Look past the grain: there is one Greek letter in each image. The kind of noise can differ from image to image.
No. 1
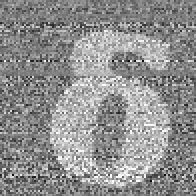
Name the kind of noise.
rows of uneven size
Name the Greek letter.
delta
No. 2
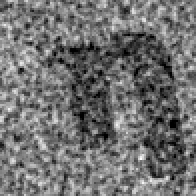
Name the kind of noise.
blotchy
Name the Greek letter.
eta
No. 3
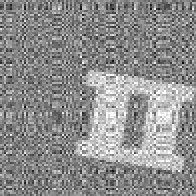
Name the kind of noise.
low rank plus noise
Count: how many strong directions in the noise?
one
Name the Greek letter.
pi
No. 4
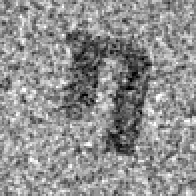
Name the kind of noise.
blotchy
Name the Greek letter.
eta
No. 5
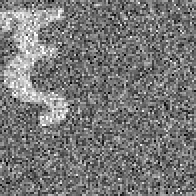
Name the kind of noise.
independent entries
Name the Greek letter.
xi
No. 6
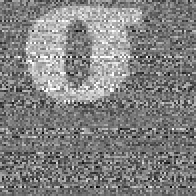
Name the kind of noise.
rows of uneven size
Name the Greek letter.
sigma
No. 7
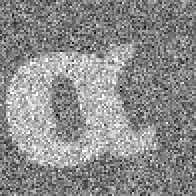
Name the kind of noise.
independent entries
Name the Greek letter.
alpha
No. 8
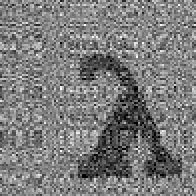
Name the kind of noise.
low rank plus noise
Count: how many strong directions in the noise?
two
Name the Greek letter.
lambda
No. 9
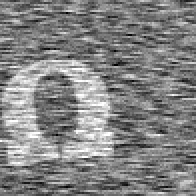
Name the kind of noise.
streaked along the rows
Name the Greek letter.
omega
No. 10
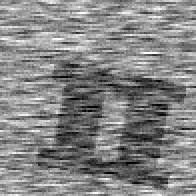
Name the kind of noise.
streaked along the rows
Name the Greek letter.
pi
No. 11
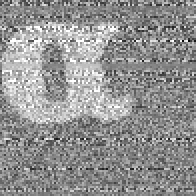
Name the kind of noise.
rows of uneven size
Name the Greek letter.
alpha
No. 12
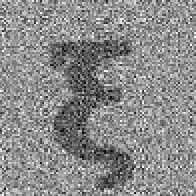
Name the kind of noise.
low rank plus noise
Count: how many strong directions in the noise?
five to eight
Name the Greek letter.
xi
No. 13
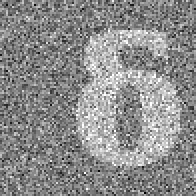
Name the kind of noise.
independent entries
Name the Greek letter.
delta
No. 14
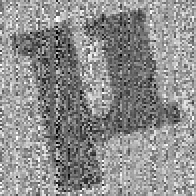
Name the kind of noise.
columns of uneven size
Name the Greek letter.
mu
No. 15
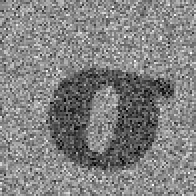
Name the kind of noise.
independent entries
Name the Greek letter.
sigma
